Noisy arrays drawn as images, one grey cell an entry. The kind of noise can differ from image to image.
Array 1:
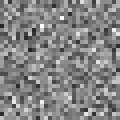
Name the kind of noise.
independent entries
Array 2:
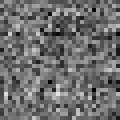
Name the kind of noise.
low rank plus noise
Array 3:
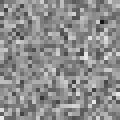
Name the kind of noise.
independent entries
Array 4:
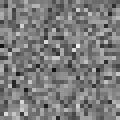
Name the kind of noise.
independent entries
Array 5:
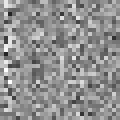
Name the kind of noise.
columns of uneven size
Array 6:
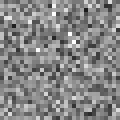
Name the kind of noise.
independent entries
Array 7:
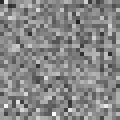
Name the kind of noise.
independent entries
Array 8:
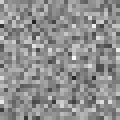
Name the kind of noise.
low rank plus noise
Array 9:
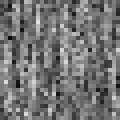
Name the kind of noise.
streaked along the columns
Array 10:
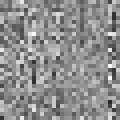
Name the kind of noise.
columns of uneven size
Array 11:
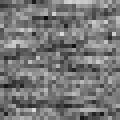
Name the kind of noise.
streaked along the rows
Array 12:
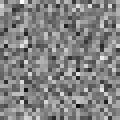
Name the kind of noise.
low rank plus noise
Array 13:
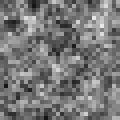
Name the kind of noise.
blotchy
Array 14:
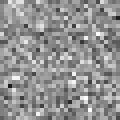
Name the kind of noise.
independent entries
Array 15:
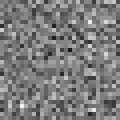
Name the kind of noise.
low rank plus noise
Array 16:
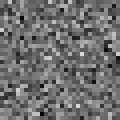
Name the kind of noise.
independent entries
